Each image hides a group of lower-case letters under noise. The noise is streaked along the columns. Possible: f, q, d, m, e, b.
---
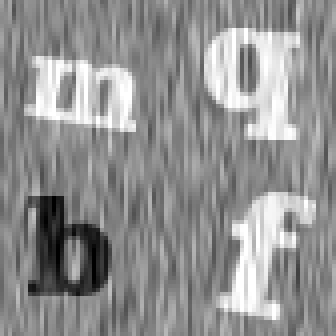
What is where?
top left: light m; top right: light q; bottom left: dark b; bottom right: light f
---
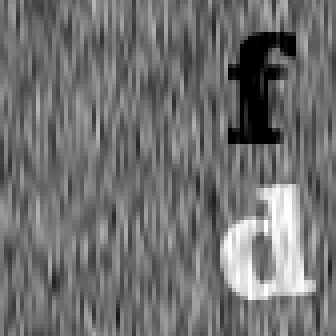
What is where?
top right: dark f; bottom right: light d
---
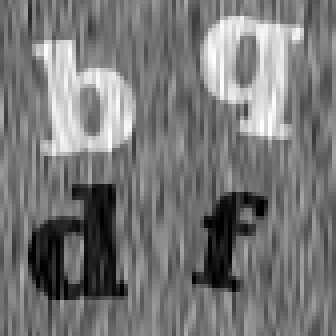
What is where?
top left: light b; top right: light q; bottom left: dark d; bottom right: dark f
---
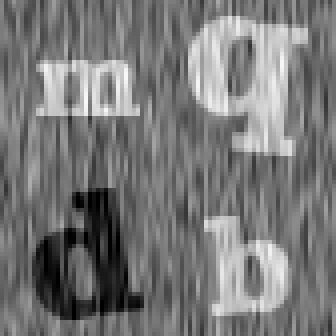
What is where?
top left: light m; top right: light q; bottom left: dark d; bottom right: light b
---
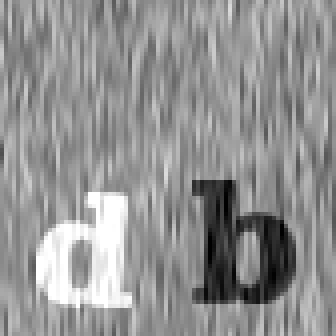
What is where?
bottom left: light d; bottom right: dark b
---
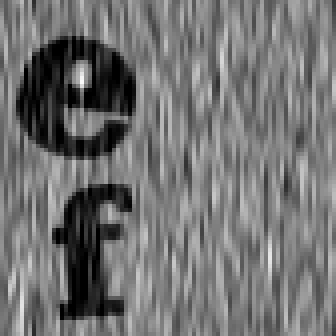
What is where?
top left: dark e; bottom left: dark f
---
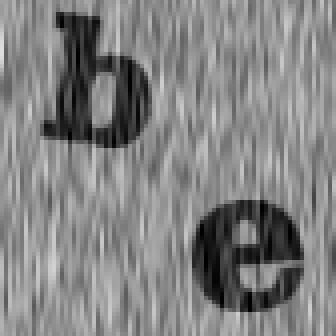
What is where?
top left: dark b; bottom right: dark e
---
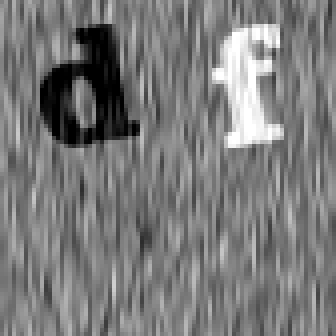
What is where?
top left: dark d; top right: light f
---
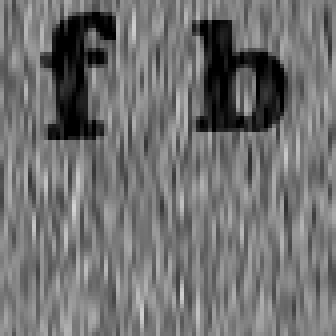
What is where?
top left: dark f; top right: dark b
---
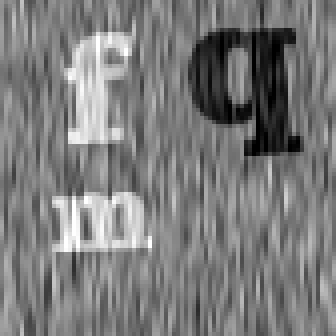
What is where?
top left: light f; top right: dark q; bottom left: light m
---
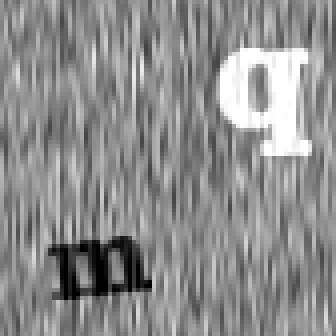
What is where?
top right: light q; bottom left: dark m
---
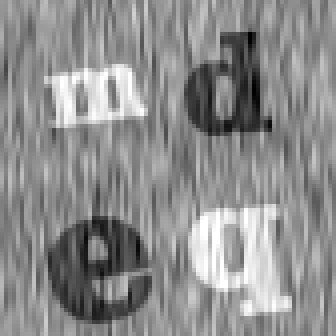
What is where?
top left: light m; top right: dark d; bottom left: dark e; bottom right: light q
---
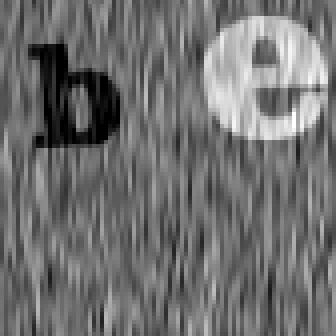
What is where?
top left: dark b; top right: light e
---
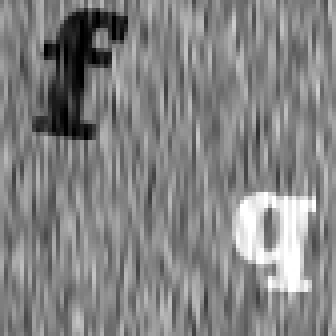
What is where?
top left: dark f; bottom right: light q
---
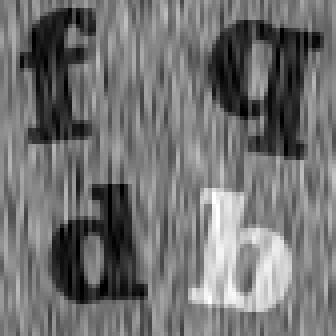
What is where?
top left: dark f; top right: dark q; bottom left: dark d; bottom right: light b
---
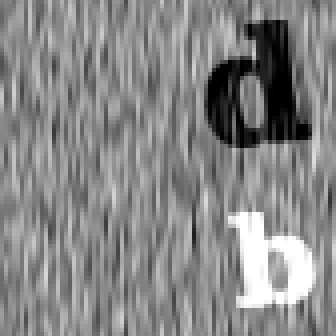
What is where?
top right: dark d; bottom right: light b
